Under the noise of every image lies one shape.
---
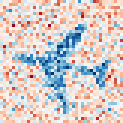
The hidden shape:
airplane
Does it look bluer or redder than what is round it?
bluer
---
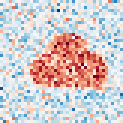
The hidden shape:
cloud
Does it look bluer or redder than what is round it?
redder
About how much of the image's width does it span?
two thirds
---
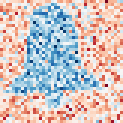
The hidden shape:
bell
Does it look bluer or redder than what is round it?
bluer
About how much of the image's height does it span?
nearly all
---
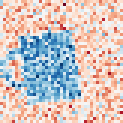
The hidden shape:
cup
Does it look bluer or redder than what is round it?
bluer
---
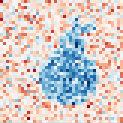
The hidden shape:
pear
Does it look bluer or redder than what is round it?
bluer
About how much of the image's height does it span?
two thirds
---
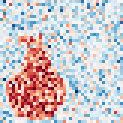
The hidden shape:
pear
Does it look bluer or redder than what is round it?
redder
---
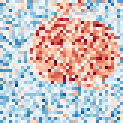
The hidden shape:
apple
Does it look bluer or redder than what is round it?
redder
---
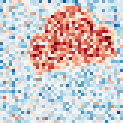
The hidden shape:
cloud
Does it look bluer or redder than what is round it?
redder
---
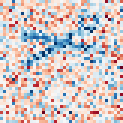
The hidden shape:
pair of scissors
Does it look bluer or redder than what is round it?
bluer
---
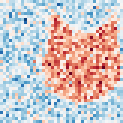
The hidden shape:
cat's head
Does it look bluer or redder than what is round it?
redder
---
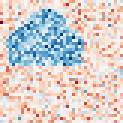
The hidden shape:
cloud
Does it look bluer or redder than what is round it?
bluer
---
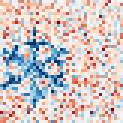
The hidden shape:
snowflake
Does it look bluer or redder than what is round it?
bluer
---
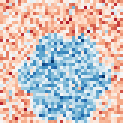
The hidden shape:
flower
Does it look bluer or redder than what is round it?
bluer
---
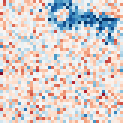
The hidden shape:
key
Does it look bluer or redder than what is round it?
bluer
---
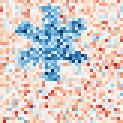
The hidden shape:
asterisk
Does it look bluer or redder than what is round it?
bluer
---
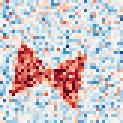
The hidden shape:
bow tie
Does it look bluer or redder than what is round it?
redder
